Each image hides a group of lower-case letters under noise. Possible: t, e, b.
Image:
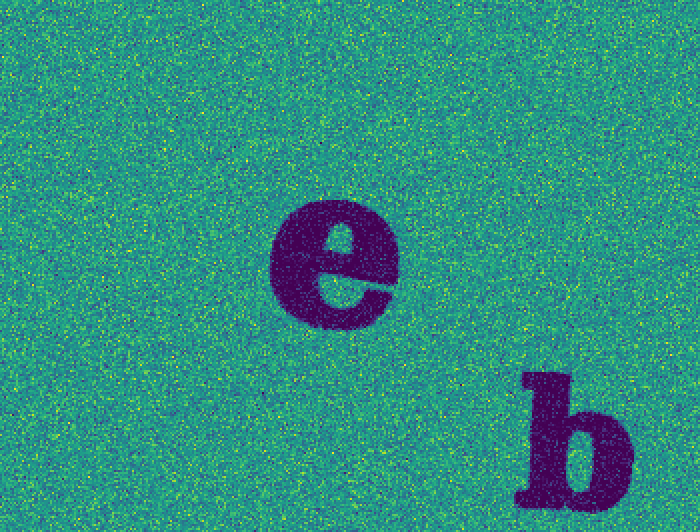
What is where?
centre: e; bottom right: b
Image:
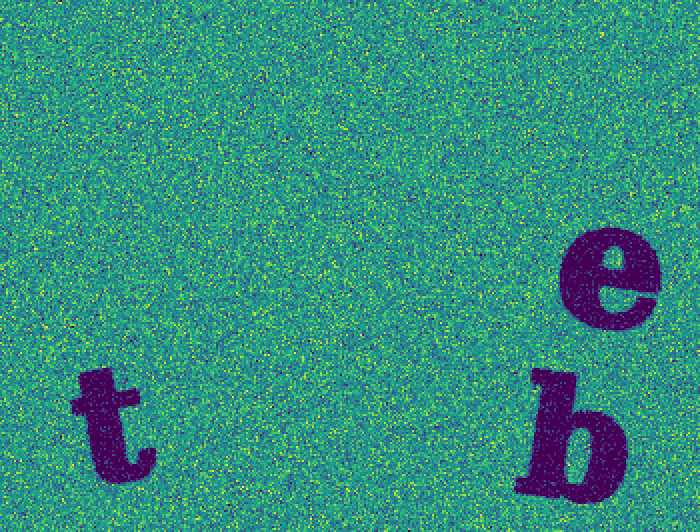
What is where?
middle right: e; bottom left: t; bottom right: b
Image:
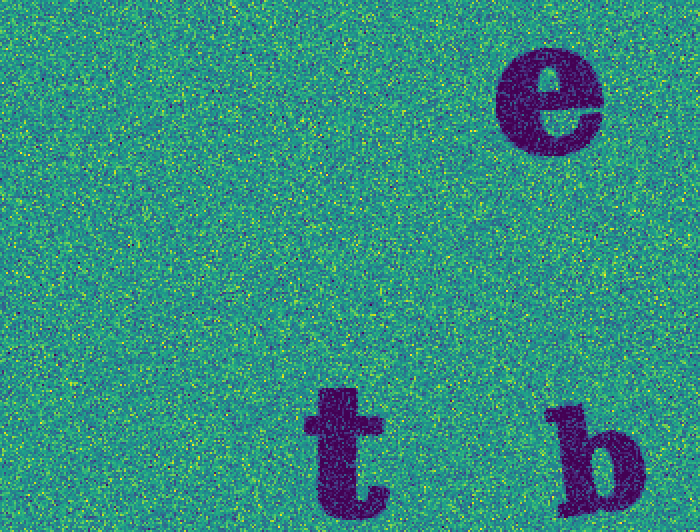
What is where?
top right: e; bottom middle: t; bottom right: b
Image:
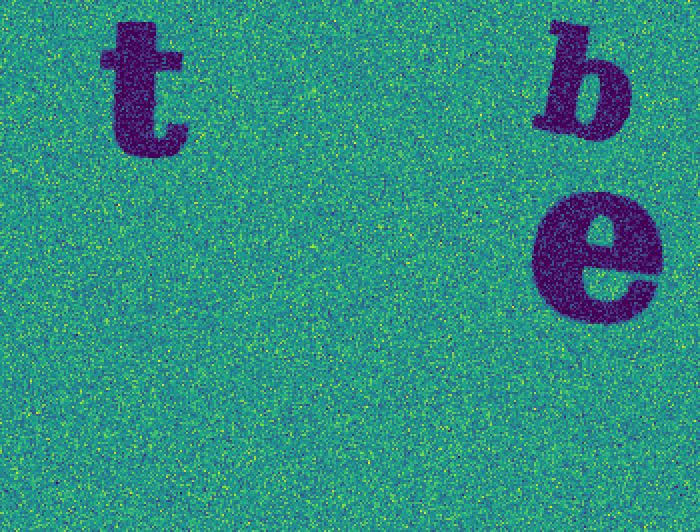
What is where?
top left: t; top right: b; middle right: e
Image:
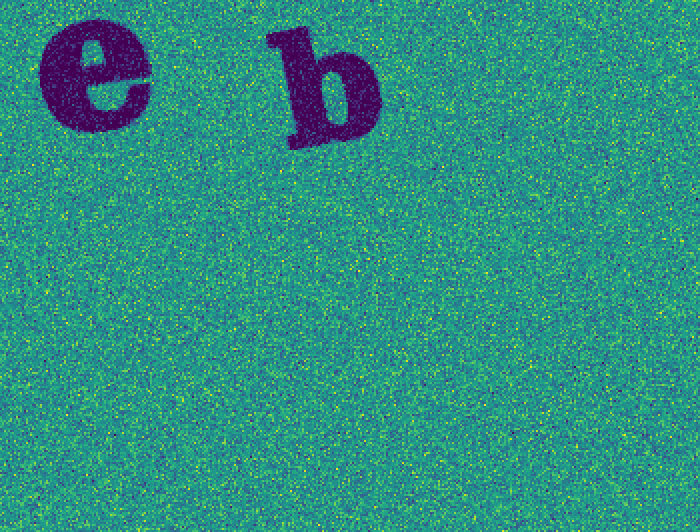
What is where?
top left: e; top middle: b
